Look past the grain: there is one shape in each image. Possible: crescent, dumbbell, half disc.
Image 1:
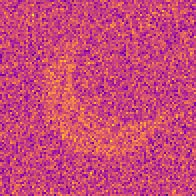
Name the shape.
crescent
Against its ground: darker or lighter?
lighter
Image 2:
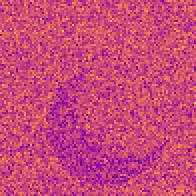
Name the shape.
crescent
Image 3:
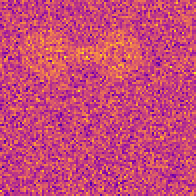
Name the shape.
dumbbell
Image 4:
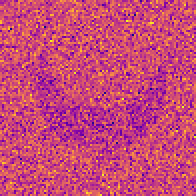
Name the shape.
crescent
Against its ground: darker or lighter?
darker
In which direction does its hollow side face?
up
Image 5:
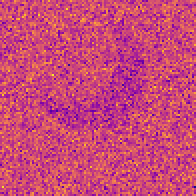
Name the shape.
crescent
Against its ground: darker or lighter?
darker
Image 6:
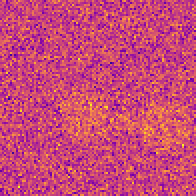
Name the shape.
dumbbell
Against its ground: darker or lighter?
lighter
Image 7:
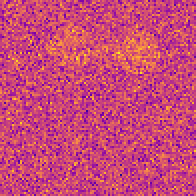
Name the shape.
dumbbell
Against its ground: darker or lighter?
lighter
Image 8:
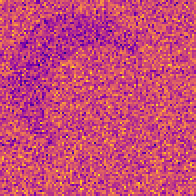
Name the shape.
crescent
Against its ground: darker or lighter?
darker
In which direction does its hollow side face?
down and right
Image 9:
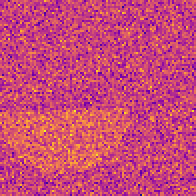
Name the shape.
half disc
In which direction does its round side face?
down
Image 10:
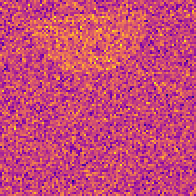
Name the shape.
half disc
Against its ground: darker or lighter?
lighter
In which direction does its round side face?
down
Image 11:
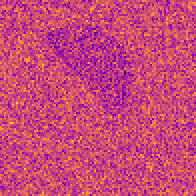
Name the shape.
half disc
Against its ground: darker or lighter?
darker
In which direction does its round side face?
up and right
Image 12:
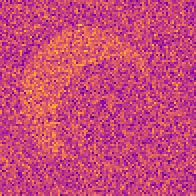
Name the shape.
crescent
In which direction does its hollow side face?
down and right
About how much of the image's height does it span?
two thirds
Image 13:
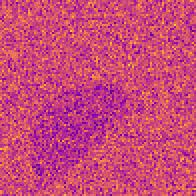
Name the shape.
half disc
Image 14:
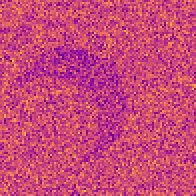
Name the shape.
crescent
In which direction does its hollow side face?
down and left
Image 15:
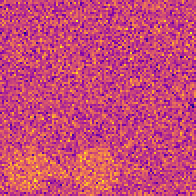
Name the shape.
dumbbell
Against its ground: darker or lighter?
lighter
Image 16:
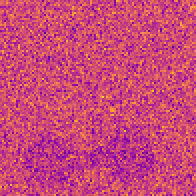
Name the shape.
dumbbell
